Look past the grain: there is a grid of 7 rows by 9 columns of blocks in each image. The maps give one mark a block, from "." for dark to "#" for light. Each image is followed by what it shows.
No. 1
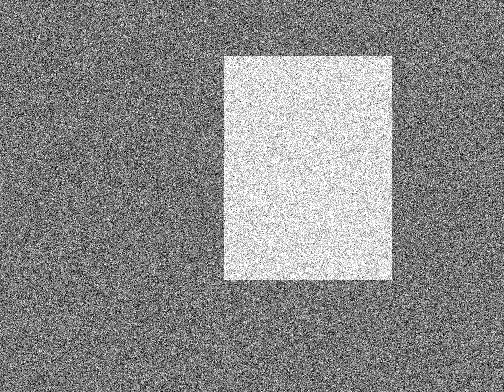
. . . . . . . . .
. . . . # # # . .
. . . . # # # . .
. . . . # # # . .
. . . . # # # . .
. . . . . . . . .
. . . . . . . . .
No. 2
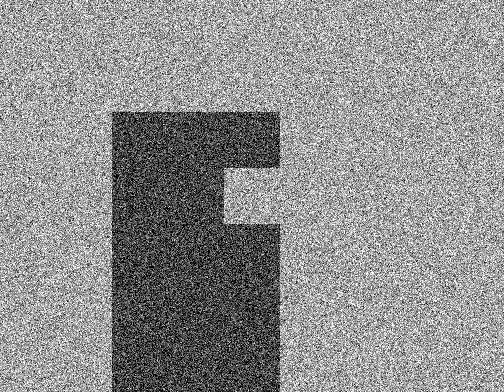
# # # # # # # # #
# # # # # # # # #
# # . . . # # # #
# # . . # # # # #
# # . . . # # # #
# # . . . # # # #
# # . . . # # # #
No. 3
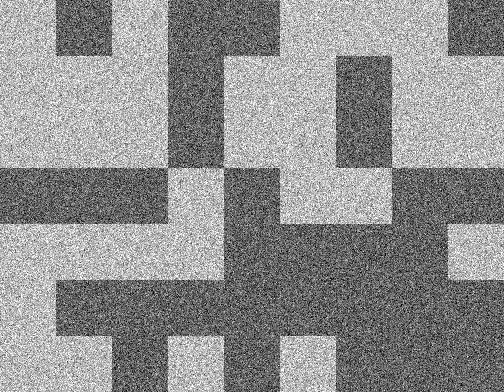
# . # . . # # # .
# # # . # # . # #
# # # . # # . # #
. . . # . # # . .
# # # # . . . . #
# . . . . . . . .
# # . # . # . . .
